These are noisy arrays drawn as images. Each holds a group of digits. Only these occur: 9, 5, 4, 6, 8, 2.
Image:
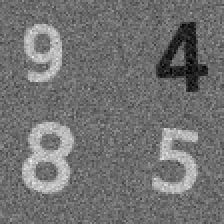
top left: light 9; top right: dark 4; bottom left: light 8; bottom right: light 5
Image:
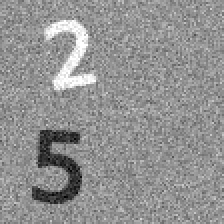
top left: light 2; bottom left: dark 5
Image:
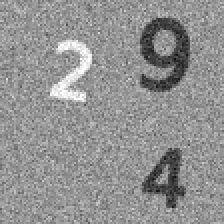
top left: light 2; top right: dark 9; bottom right: dark 4
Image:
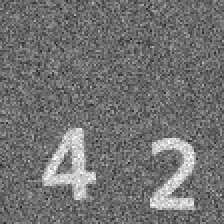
bottom left: light 4; bottom right: light 2
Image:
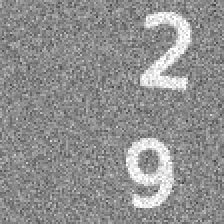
top right: light 2; bottom right: light 9
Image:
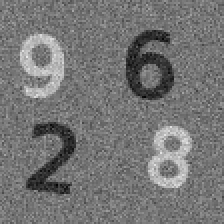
top left: light 9; top right: dark 6; bottom left: dark 2; bottom right: light 8
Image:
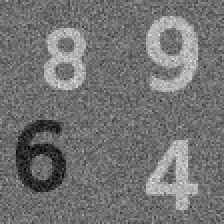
top left: light 8; top right: light 9; bottom left: dark 6; bottom right: light 4
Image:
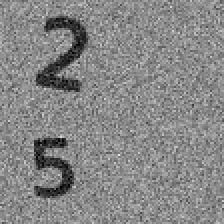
top left: dark 2; bottom left: dark 5
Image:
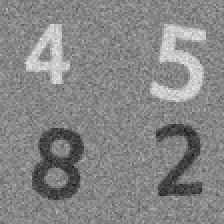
top left: light 4; top right: light 5; bottom left: dark 8; bottom right: dark 2
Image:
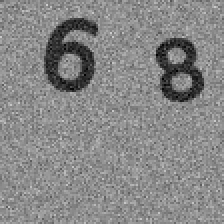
top left: dark 6; top right: dark 8
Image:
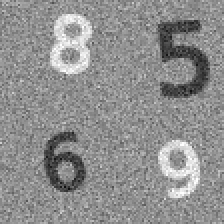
top left: light 8; top right: dark 5; bottom left: dark 6; bottom right: light 9
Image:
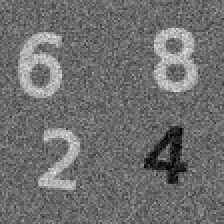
top left: light 6; top right: light 8; bottom left: light 2; bottom right: dark 4
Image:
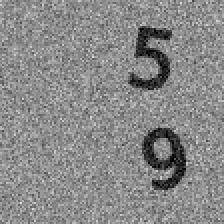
top right: dark 5; bottom right: dark 9
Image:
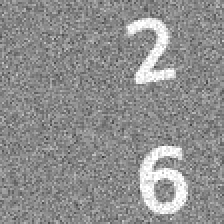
top right: light 2; bottom right: light 6
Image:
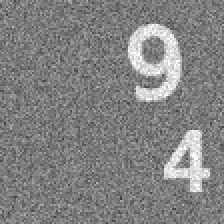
top right: light 9; bottom right: light 4
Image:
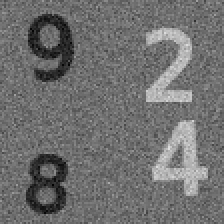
top left: dark 9; top right: light 2; bottom left: dark 8; bottom right: light 4
